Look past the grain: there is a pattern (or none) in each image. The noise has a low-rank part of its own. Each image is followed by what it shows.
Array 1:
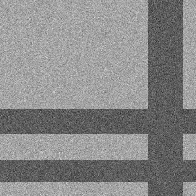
bands of rows crossing bands of columns
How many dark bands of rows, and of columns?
2 and 1
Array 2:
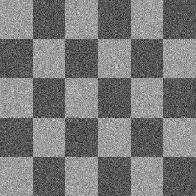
a checkerboard
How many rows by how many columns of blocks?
5 by 6
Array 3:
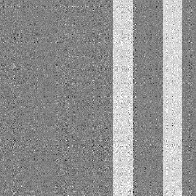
bands of columns
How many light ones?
2
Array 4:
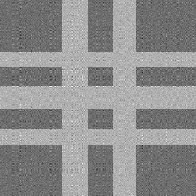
bands of rows crossing bands of columns
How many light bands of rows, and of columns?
3 and 2
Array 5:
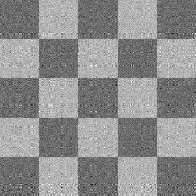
a checkerboard
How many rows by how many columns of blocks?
5 by 5
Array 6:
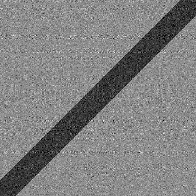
a diagonal band
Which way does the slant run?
bottom left to top right
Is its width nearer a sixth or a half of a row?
a sixth
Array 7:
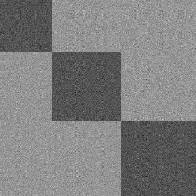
blocks along the diagonal
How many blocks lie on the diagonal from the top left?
3
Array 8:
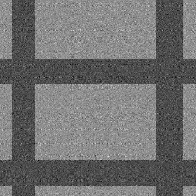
bands of rows crossing bands of columns
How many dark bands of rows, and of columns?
2 and 2
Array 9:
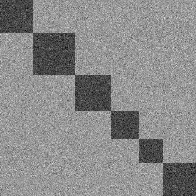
blocks along the diagonal
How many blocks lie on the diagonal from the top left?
6
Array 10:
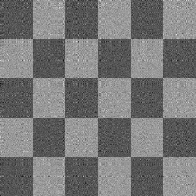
a checkerboard
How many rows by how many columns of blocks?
5 by 6
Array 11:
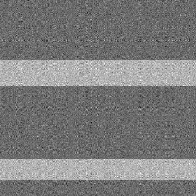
bands of rows
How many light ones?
2
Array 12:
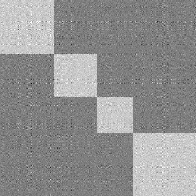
blocks along the diagonal
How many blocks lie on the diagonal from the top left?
4
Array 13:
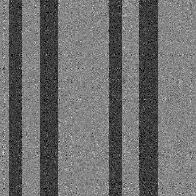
bands of columns
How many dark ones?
4
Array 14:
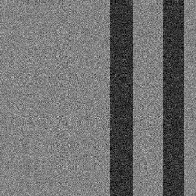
bands of columns
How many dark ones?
2
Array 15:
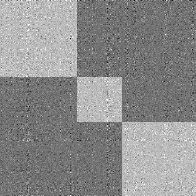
blocks along the diagonal
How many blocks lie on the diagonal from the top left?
3
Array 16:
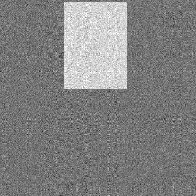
one block
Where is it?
top middle
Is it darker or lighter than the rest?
lighter
